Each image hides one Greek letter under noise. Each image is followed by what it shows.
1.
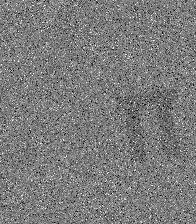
pi
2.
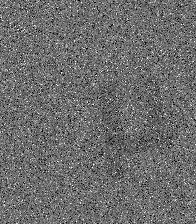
mu
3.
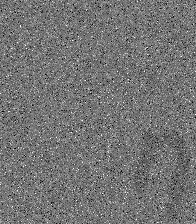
eta
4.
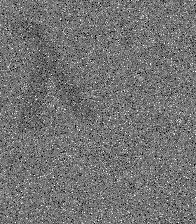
lambda
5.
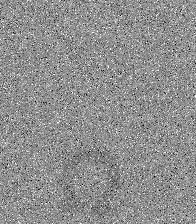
omega
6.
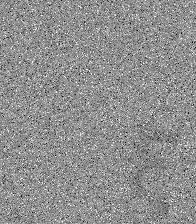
xi
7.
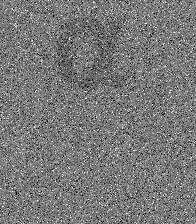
alpha
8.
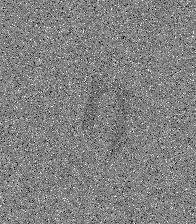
eta
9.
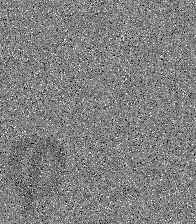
phi
